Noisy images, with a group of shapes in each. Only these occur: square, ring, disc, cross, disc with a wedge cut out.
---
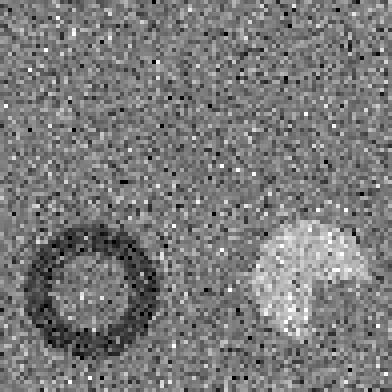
bottom left: dark ring; bottom right: light disc with a wedge cut out
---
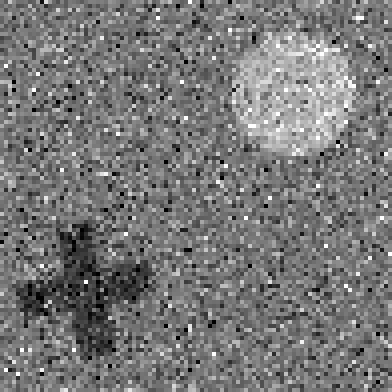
top right: light disc; bottom left: dark cross
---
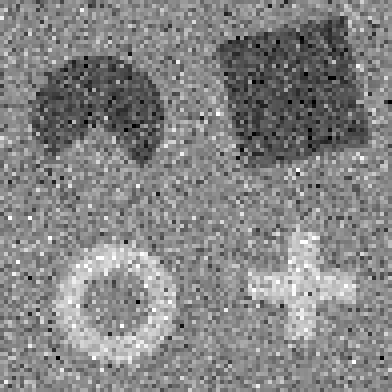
top left: dark disc with a wedge cut out; top right: dark square; bottom left: light ring; bottom right: light cross
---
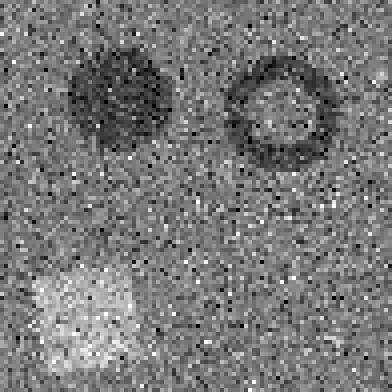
top left: dark disc; top right: dark ring; bottom left: light square
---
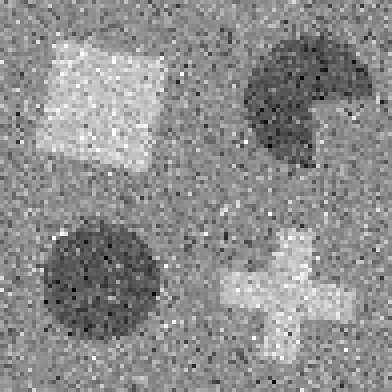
top left: light square; top right: dark disc with a wedge cut out; bottom left: dark disc; bottom right: light cross
